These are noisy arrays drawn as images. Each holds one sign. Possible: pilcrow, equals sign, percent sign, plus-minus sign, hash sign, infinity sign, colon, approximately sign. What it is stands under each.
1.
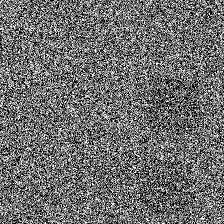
colon
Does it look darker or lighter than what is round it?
darker
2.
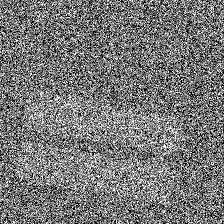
equals sign
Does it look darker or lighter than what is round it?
lighter
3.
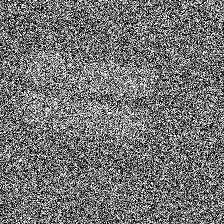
equals sign
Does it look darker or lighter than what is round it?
lighter
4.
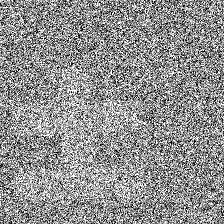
plus-minus sign
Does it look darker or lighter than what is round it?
lighter
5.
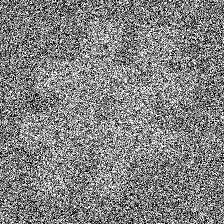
hash sign
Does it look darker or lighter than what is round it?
lighter
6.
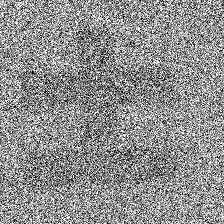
plus-minus sign
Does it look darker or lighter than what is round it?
darker
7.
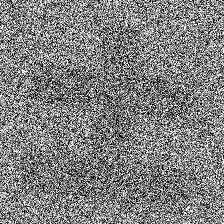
plus-minus sign
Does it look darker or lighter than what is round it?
darker
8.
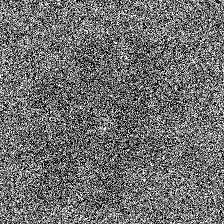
hash sign
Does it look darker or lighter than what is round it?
darker
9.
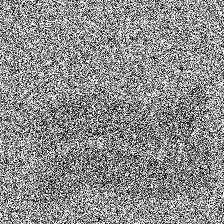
approximately sign
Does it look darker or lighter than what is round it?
darker
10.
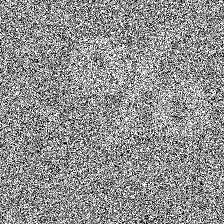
percent sign
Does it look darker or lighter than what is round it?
lighter
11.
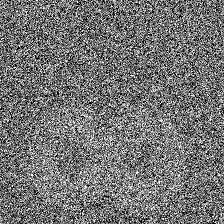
infinity sign
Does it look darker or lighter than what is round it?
lighter
